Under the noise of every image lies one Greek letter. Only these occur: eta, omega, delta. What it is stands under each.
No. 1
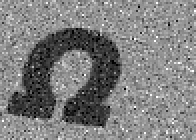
omega
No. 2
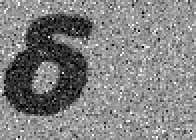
delta
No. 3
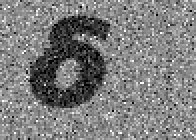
delta
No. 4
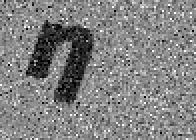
eta
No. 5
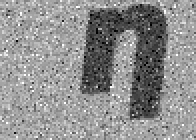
eta
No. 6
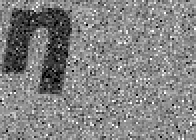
eta
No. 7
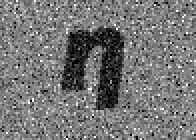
eta
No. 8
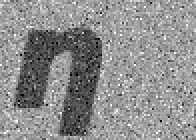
eta
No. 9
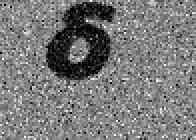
delta
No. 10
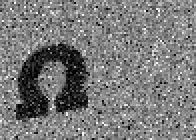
omega
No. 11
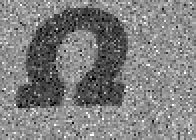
omega
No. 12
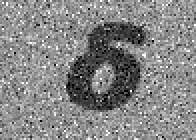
delta
